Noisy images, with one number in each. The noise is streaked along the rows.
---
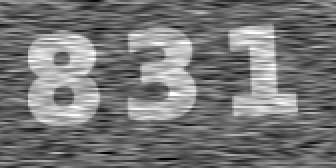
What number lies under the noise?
831
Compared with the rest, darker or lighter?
lighter
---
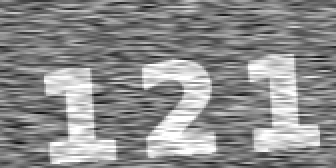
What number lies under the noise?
121
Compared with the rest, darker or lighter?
lighter
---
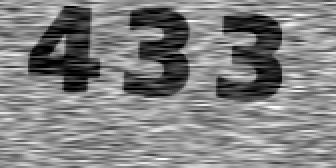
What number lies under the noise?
433
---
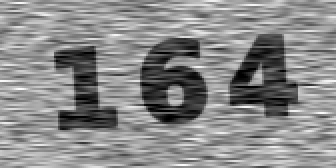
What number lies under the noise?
164
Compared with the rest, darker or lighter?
darker
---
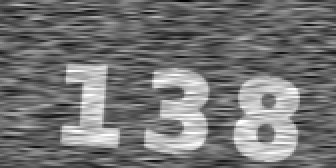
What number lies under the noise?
138
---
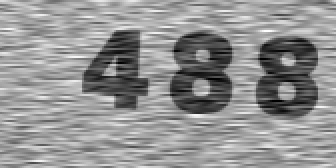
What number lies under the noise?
488
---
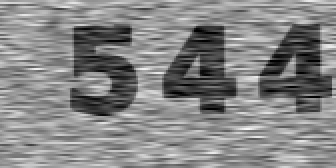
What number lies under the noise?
544
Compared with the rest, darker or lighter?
darker
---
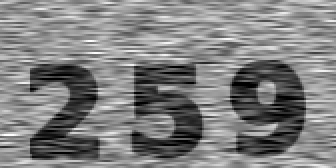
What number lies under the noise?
259
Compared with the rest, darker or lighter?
darker
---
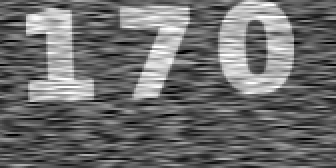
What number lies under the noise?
170
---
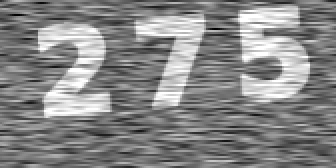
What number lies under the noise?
275
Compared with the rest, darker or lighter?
lighter
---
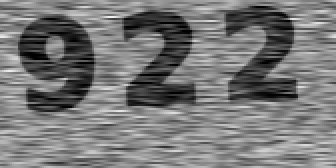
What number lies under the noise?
922
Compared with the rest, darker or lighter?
darker
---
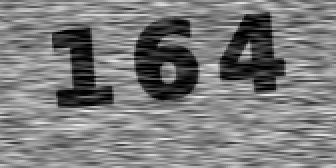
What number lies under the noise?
164
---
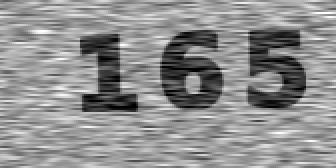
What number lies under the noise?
165
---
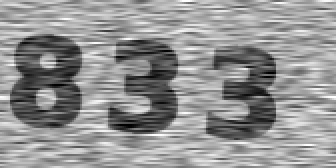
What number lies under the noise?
833
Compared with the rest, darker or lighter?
darker
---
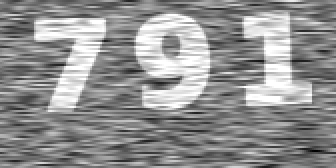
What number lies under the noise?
791
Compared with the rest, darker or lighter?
lighter
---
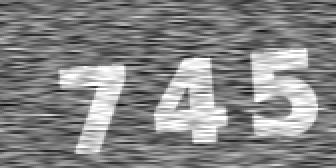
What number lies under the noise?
745
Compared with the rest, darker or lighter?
lighter
